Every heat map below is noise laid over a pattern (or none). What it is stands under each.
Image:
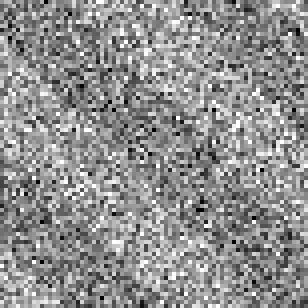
diagonal stripes
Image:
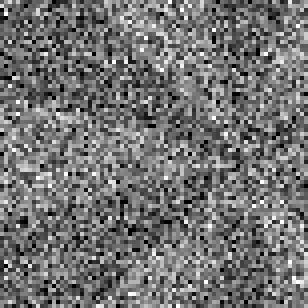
spokes from one point
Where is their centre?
middle right
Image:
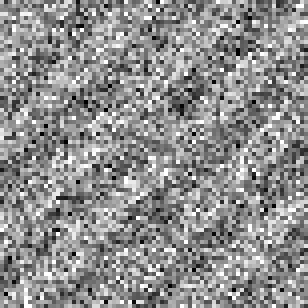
diagonal stripes
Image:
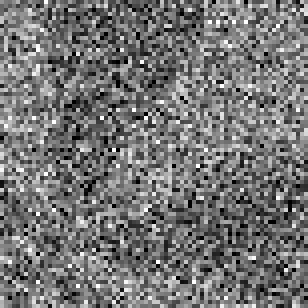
spokes from one point
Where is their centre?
bottom left
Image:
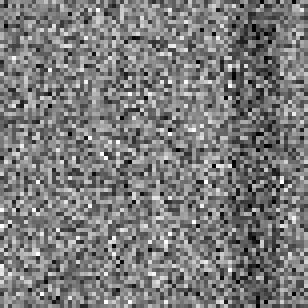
one vertical stripe
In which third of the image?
right
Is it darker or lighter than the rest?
darker
